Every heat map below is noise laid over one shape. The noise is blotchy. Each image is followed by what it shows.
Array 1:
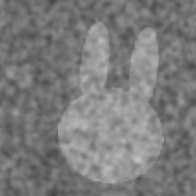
rabbit's head
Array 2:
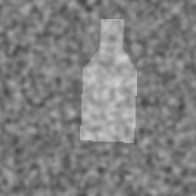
bottle
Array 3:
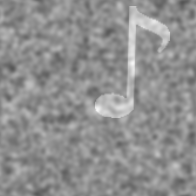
musical note
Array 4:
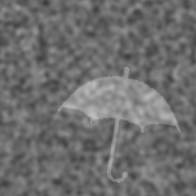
umbrella
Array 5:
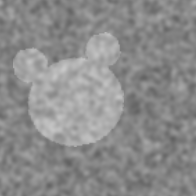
bear's head
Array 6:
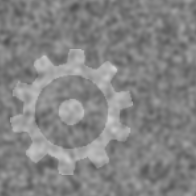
gear
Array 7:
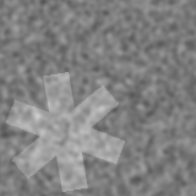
asterisk
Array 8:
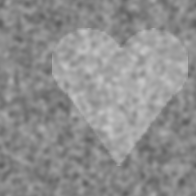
heart
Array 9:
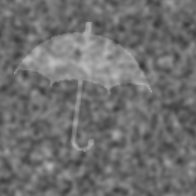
umbrella
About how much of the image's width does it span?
two thirds
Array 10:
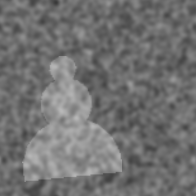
chess pawn
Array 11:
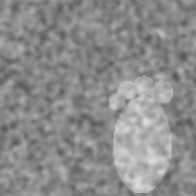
footprint
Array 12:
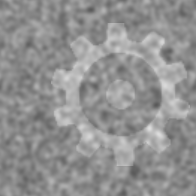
gear
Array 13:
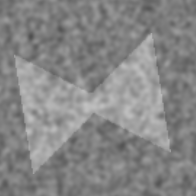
bow tie
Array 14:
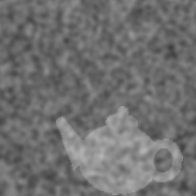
teapot
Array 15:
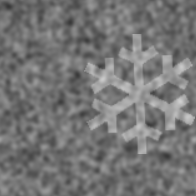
snowflake
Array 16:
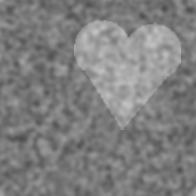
heart
